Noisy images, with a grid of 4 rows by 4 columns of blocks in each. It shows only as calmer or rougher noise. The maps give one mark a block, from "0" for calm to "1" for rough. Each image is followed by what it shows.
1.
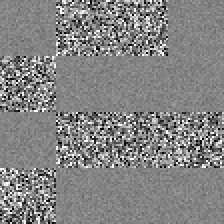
0110
1000
0111
1000
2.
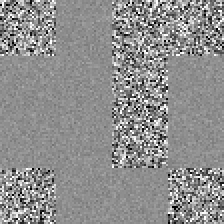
1011
0010
0010
1001
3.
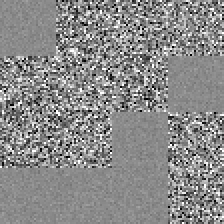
0111
1110
1101
0001
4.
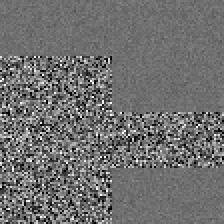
0000
1100
1111
1100
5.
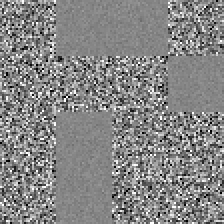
1001
1110
1011
1011
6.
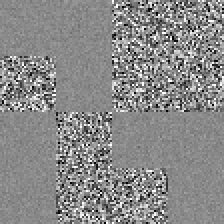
0011
1011
0100
0110
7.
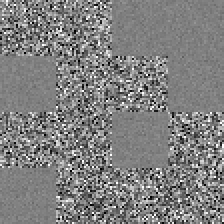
1100
0110
1101
0111
